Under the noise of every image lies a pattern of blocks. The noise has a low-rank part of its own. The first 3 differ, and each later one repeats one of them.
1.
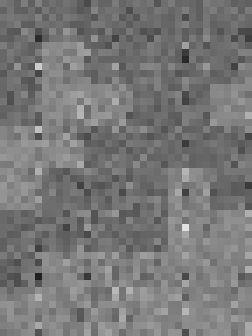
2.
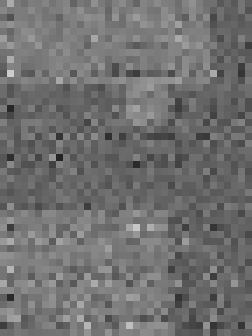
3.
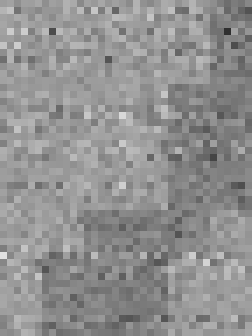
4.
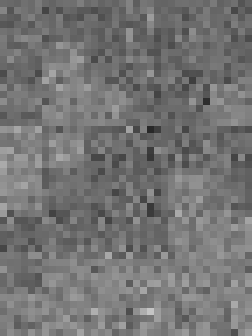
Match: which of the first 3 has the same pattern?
1
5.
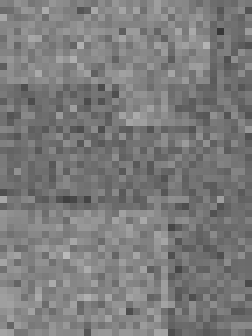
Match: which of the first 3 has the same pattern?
2
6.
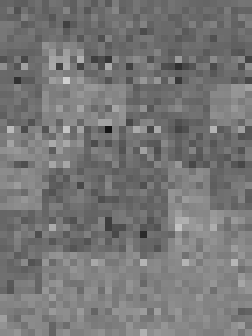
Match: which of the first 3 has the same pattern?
1
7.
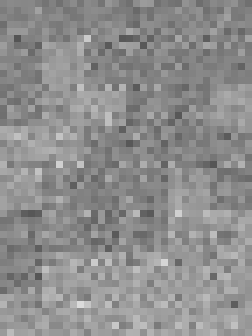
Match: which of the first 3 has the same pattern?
1
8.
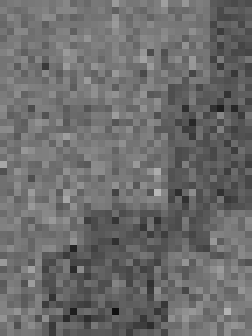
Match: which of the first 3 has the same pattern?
3
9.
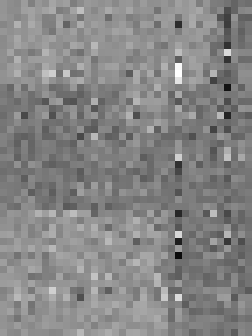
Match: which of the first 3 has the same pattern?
2
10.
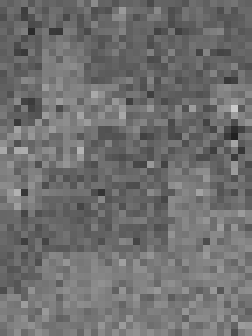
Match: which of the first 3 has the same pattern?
1
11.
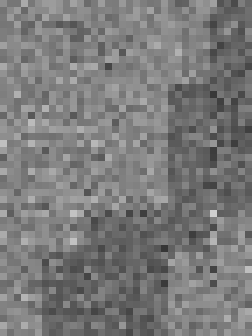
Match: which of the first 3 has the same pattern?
3
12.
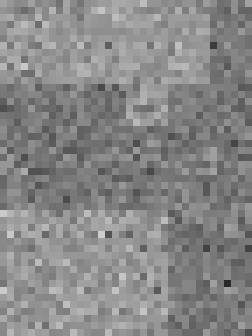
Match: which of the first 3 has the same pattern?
2
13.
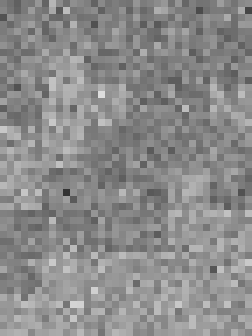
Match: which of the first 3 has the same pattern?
1
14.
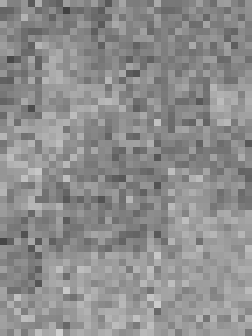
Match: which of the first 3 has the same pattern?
1
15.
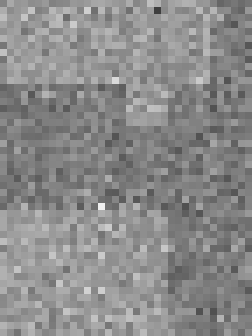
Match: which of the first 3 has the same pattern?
2
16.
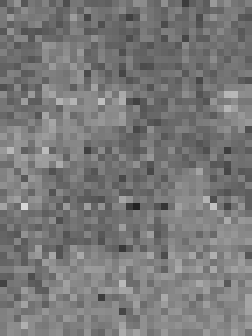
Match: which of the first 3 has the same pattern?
1
